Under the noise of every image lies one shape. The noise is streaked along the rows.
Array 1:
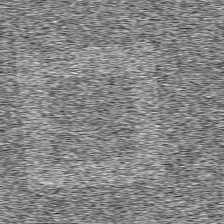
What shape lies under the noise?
square frame
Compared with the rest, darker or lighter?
lighter
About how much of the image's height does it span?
two thirds
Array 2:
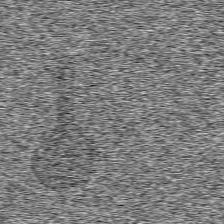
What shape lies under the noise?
lollipop
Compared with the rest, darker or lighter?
darker
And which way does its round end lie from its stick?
down
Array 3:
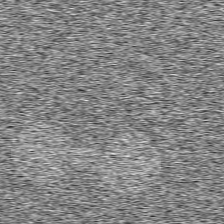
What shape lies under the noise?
dumbbell
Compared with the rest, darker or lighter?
lighter
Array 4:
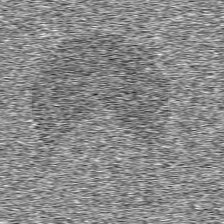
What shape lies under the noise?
disc with a wedge cut out
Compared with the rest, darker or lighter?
darker
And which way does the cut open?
down
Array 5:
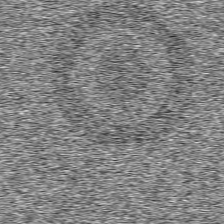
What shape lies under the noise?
bullseye
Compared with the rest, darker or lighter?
darker
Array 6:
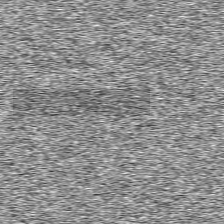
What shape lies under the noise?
bar
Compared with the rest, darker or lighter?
darker
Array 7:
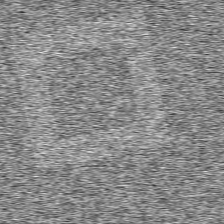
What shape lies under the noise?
square frame
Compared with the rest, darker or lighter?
lighter
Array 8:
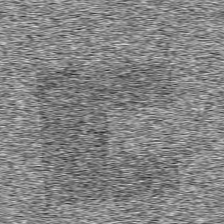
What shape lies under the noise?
square with a notch
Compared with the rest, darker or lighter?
darker
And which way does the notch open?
right
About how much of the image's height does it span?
two thirds
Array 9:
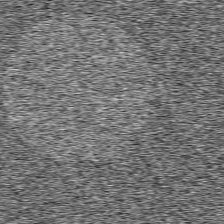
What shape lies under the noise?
disc
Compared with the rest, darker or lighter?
lighter
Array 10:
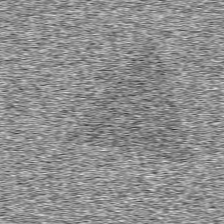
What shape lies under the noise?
triangle
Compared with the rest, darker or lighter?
darker
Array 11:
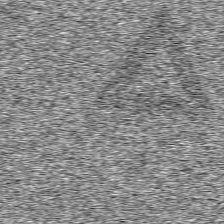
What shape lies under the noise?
triangle frame
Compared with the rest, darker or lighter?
darker
